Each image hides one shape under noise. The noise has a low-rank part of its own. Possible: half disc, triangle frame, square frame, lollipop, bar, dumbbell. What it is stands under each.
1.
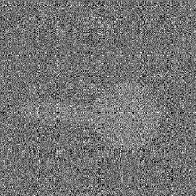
lollipop
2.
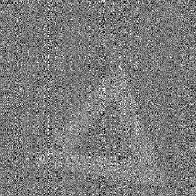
triangle frame
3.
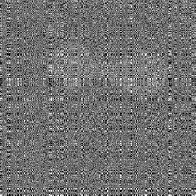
dumbbell
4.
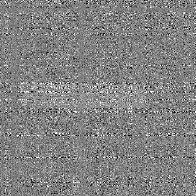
bar
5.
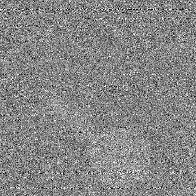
lollipop
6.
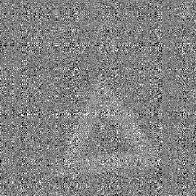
triangle frame
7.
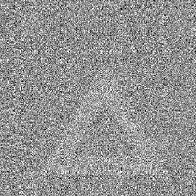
triangle frame
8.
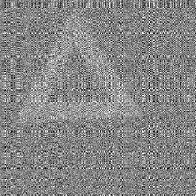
triangle frame
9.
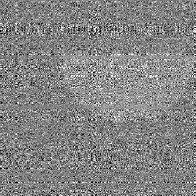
half disc
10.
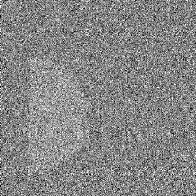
half disc
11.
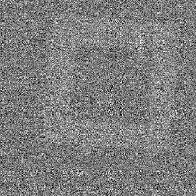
square frame
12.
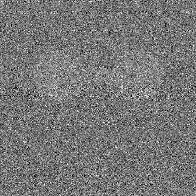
dumbbell
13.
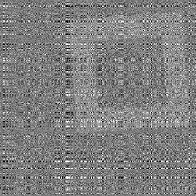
square frame
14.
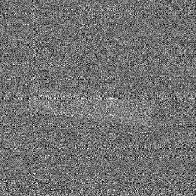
bar
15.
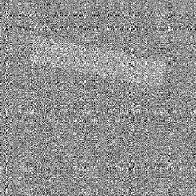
bar
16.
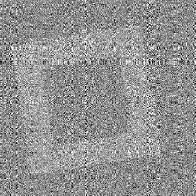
square frame
